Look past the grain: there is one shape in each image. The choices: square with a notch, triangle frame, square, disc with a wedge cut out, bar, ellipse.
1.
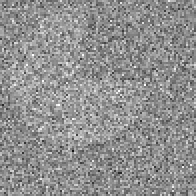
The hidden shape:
disc with a wedge cut out
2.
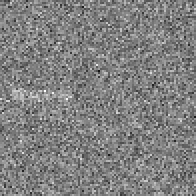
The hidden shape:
bar
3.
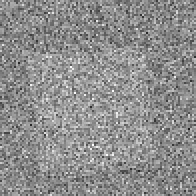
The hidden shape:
square
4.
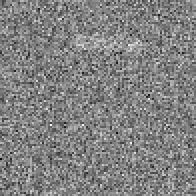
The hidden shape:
bar
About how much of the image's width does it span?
a third
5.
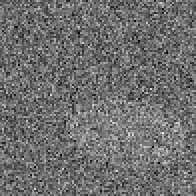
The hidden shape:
ellipse
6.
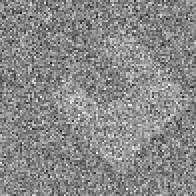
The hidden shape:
square with a notch
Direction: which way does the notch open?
up and left
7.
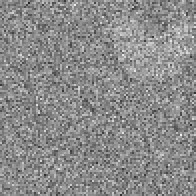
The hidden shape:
disc with a wedge cut out
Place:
top right
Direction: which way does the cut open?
up
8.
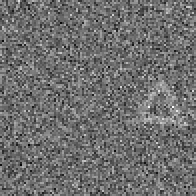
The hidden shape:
triangle frame
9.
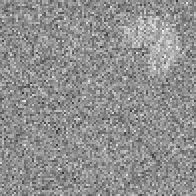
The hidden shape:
disc with a wedge cut out
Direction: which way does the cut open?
down and left
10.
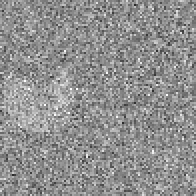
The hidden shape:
disc with a wedge cut out
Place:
middle left
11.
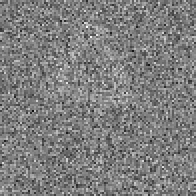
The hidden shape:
triangle frame
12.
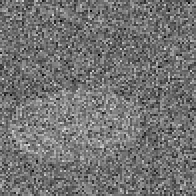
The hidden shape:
ellipse
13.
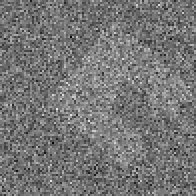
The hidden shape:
square with a notch
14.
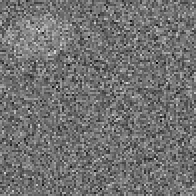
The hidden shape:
ellipse
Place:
top left
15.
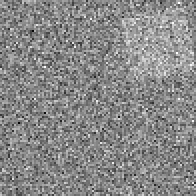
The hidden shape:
square
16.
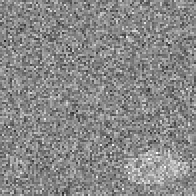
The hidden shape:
ellipse
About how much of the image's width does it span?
a third
